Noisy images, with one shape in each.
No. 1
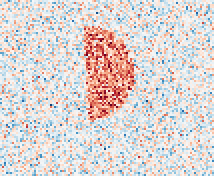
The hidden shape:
half disc
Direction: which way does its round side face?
right
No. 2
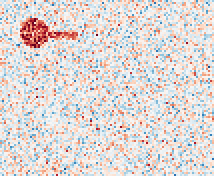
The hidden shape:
lollipop
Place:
top left
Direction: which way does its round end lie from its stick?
left
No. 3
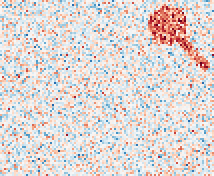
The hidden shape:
lollipop
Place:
top right
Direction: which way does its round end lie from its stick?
up and left
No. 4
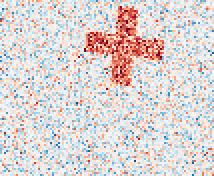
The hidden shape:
cross
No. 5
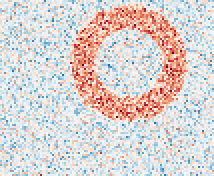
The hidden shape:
ring
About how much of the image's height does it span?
two thirds
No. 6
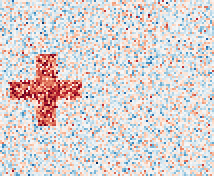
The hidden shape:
cross
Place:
middle left
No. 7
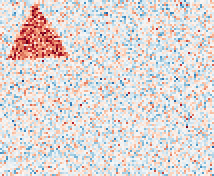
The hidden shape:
triangle
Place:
top left
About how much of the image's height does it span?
a third
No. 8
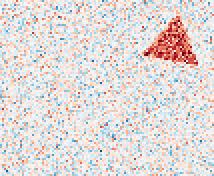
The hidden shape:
triangle
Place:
top right
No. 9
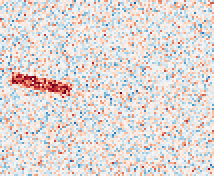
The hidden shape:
bar
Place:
middle left
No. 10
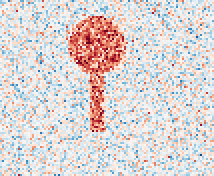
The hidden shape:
lollipop
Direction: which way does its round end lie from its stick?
up
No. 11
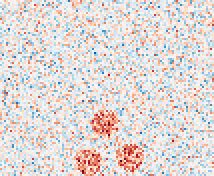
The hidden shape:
three dots
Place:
bottom middle
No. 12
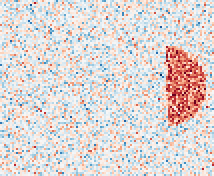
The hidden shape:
half disc
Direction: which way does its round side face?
right
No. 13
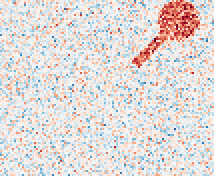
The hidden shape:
lollipop
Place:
top right
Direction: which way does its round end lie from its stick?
up and right
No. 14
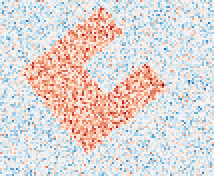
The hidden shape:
square with a notch
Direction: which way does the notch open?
up and right
